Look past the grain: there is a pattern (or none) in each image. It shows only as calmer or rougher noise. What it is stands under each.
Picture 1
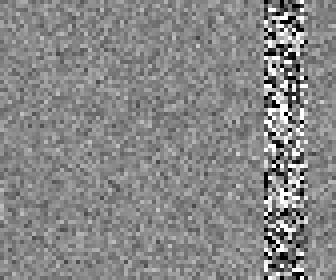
one vertical stripe
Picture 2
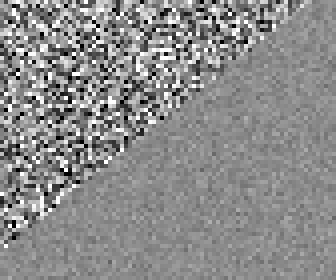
a sharp edge
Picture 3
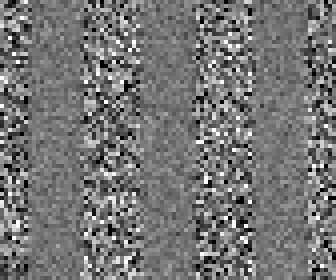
vertical stripes
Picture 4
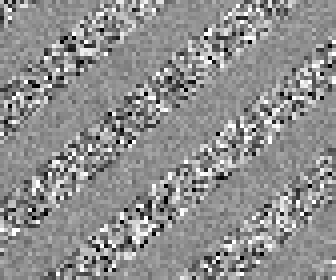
diagonal stripes
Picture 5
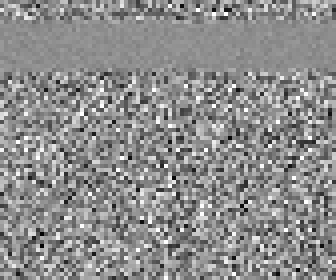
one horizontal stripe
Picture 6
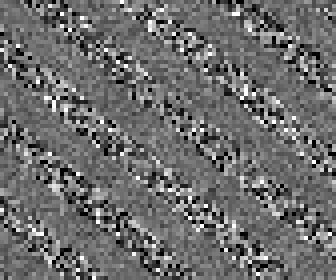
diagonal stripes
